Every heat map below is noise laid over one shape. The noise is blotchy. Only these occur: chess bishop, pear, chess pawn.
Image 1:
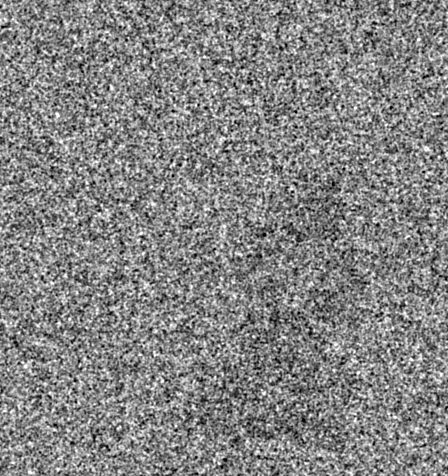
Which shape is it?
chess bishop
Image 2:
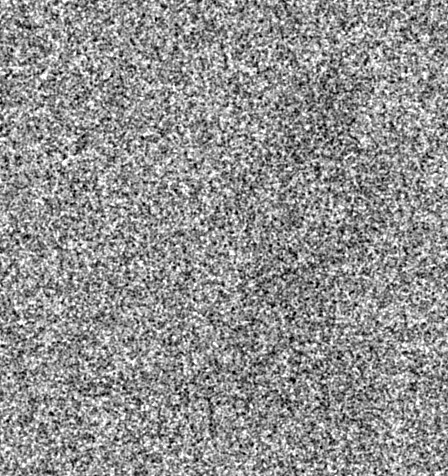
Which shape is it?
chess bishop
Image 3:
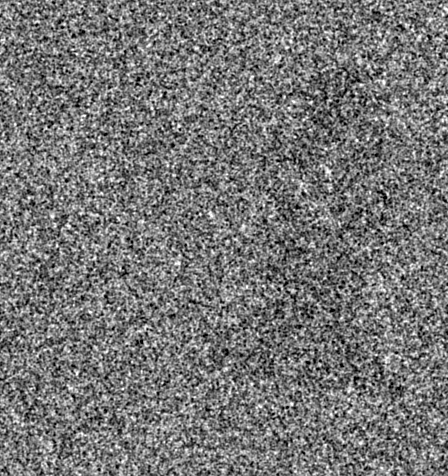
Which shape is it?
chess bishop
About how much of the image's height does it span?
two thirds
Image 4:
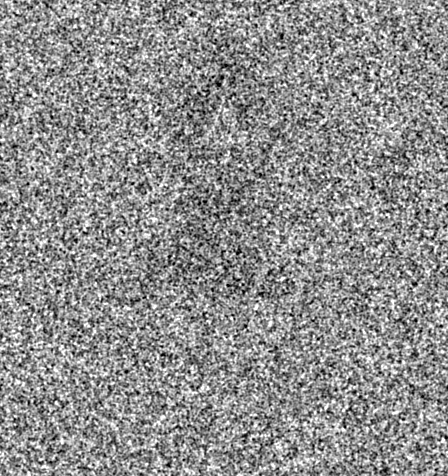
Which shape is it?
chess bishop
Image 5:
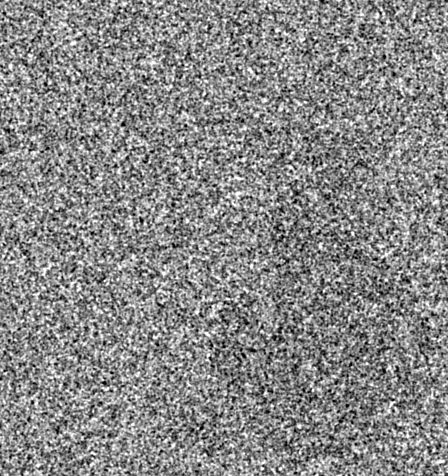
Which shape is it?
pear
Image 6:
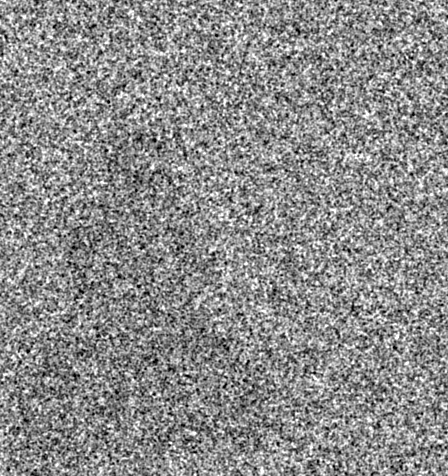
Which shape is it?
chess pawn
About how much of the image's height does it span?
two thirds
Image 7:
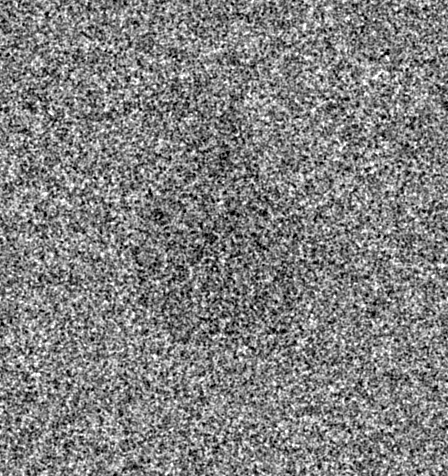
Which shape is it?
pear
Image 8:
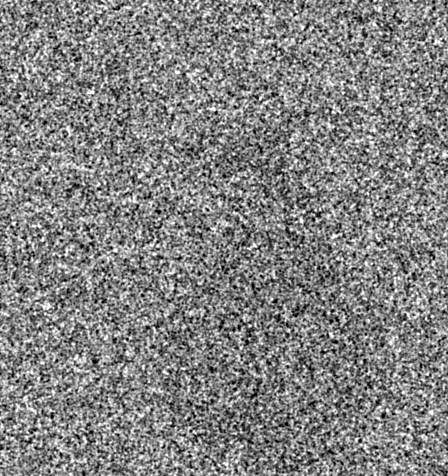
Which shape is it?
pear
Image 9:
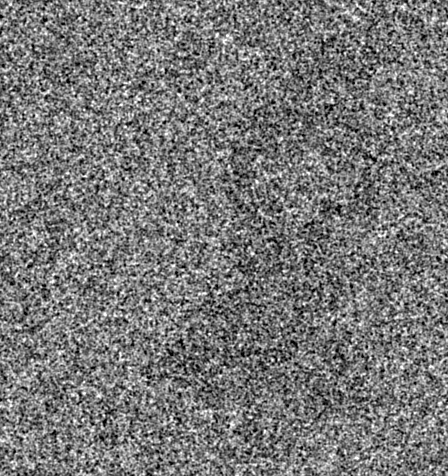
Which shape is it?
chess bishop
